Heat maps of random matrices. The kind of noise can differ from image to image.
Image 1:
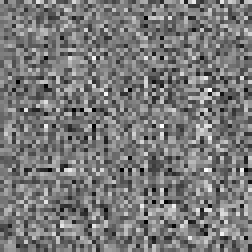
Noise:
low rank plus noise
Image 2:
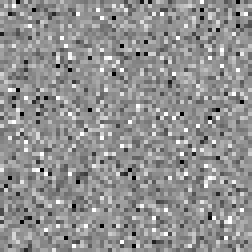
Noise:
heavy tails
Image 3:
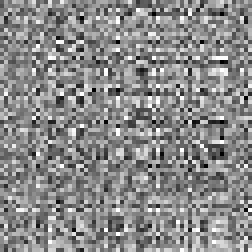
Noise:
low rank plus noise
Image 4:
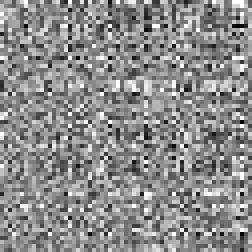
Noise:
low rank plus noise
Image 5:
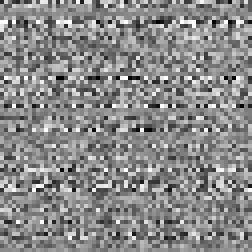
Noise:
rows of uneven size
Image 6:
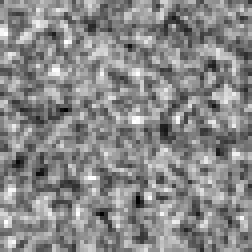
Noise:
blotchy
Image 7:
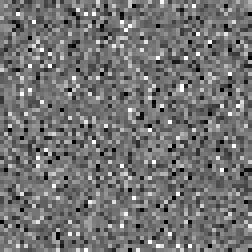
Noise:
heavy tails
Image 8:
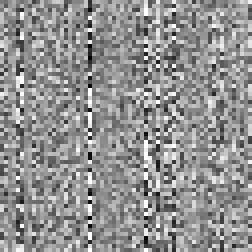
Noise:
columns of uneven size
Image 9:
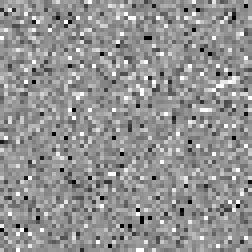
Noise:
heavy tails
